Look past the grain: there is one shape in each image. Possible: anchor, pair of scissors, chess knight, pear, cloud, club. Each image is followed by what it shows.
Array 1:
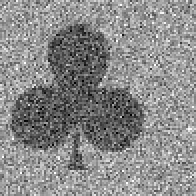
club
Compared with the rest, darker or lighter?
darker
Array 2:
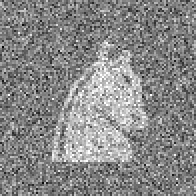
chess knight
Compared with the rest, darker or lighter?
lighter
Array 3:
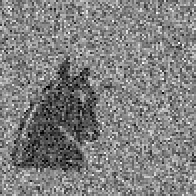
chess knight
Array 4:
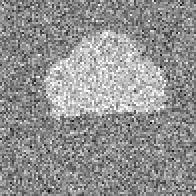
cloud
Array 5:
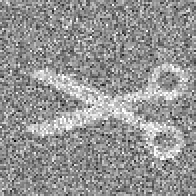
pair of scissors
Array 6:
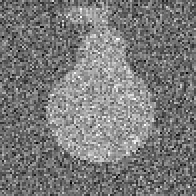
pear
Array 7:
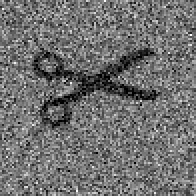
pair of scissors
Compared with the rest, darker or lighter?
darker
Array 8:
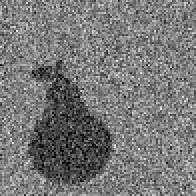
pear
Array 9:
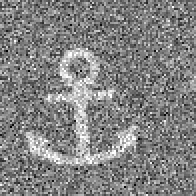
anchor
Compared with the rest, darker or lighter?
lighter
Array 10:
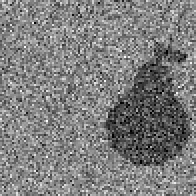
pear
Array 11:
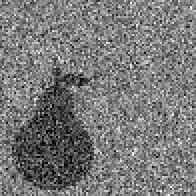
pear
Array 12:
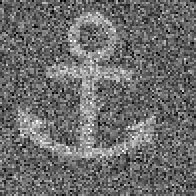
anchor
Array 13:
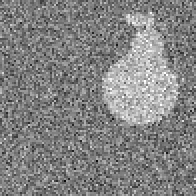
pear
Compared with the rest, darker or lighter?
lighter
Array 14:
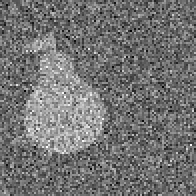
pear
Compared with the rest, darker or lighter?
lighter
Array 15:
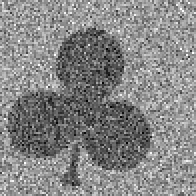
club
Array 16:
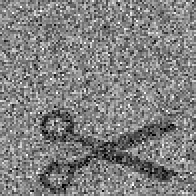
pair of scissors
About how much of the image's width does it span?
two thirds
